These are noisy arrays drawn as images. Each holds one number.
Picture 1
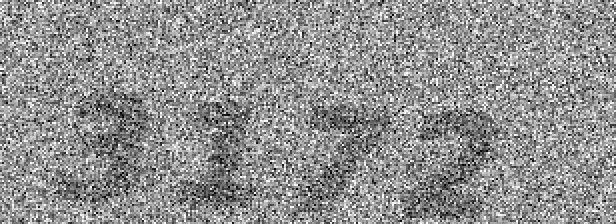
3172
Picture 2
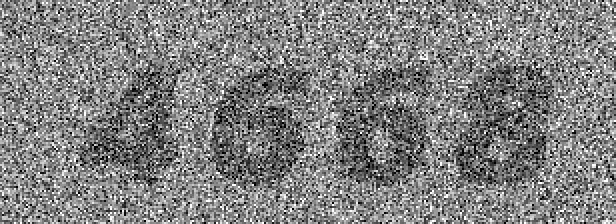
4668
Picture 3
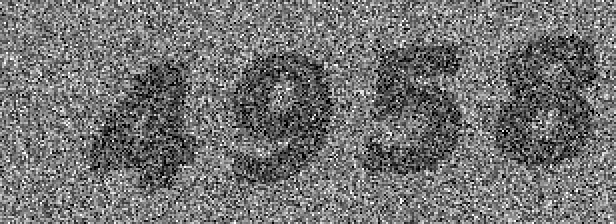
4958
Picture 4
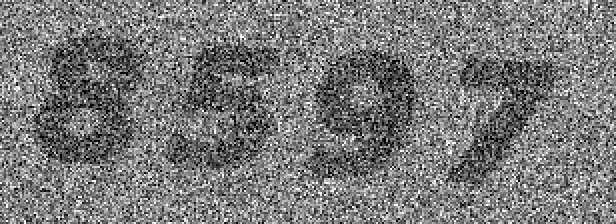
8597
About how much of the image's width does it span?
nearly all
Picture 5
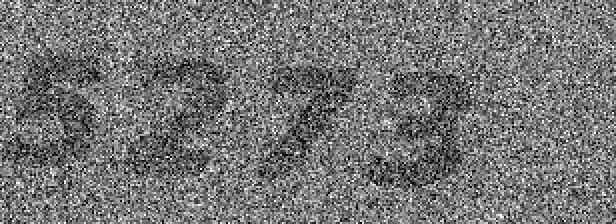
5273
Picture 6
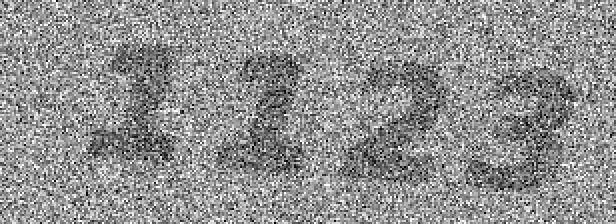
1123
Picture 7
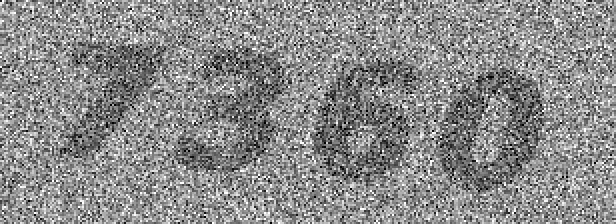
7360
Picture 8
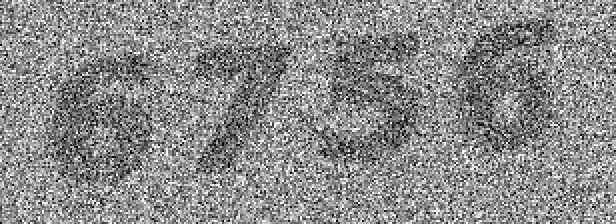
6756
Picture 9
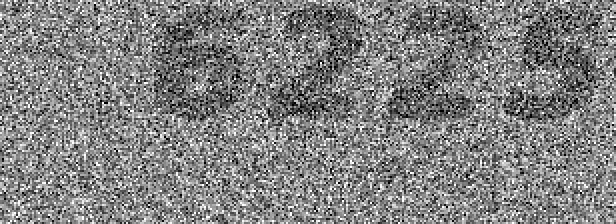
6225
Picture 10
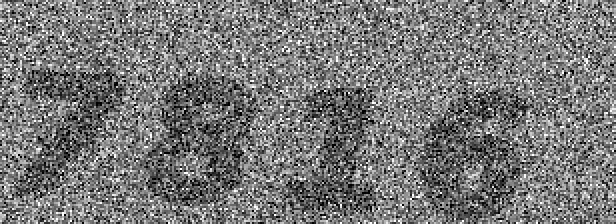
7816
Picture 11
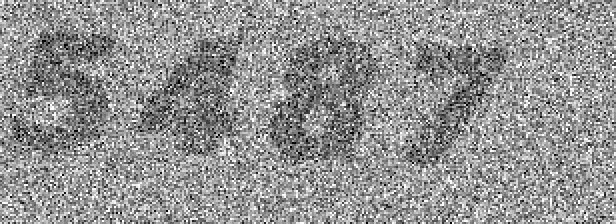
5487
